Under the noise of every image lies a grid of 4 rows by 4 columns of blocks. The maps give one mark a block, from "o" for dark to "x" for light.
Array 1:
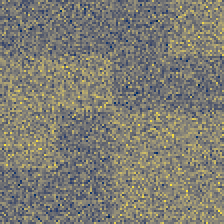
o o o x
x x o o
x o x x
o o x x
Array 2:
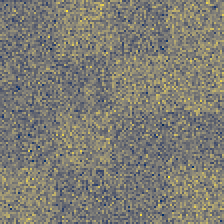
o x o x
o o x x
o x o o
x o o x
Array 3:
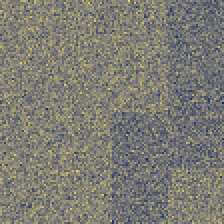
x x x o
x x x o
x x o o
x x o x
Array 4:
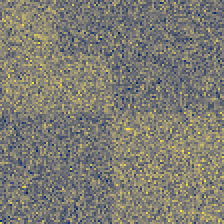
x o o o
x x o o
o o x x
o o x x
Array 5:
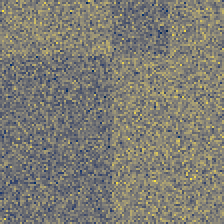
x x o x
o o x x
o o x x
o o x x
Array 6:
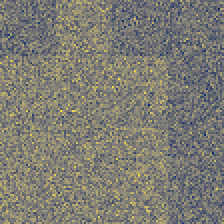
o x o o
x x x o
x x x o
x x x o
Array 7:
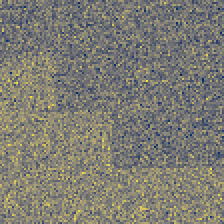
o o o o
x o o o
x x o o
x x x x
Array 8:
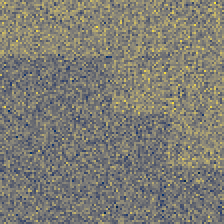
x x x x
o o x x
o o o x
o o o o
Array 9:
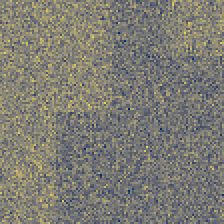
x x o x
x x o o
x o o o
x o o o
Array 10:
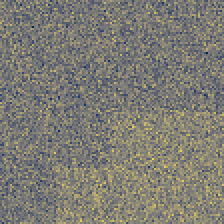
o o o o
o o o o
o o x x
o x x x
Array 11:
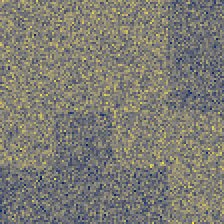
x x x o
x x x o
x o x x
o o o x
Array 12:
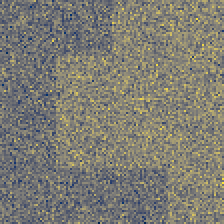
o o x x
o x x x
o x x x
o o o x
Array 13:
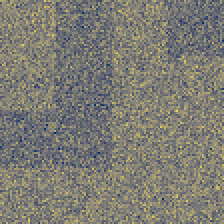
x o x o
x o x x
o o x x
x x x x
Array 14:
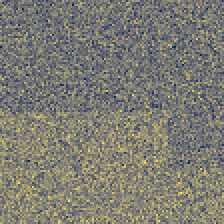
o o o o
o o o o
x x x o
x x x x
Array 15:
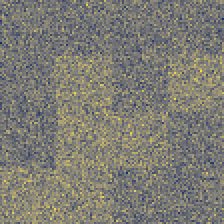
o o o o
o x o x
o x x o
x x o o
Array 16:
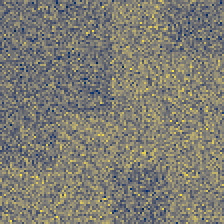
o o x o
o o x x
o x x x
x x o x
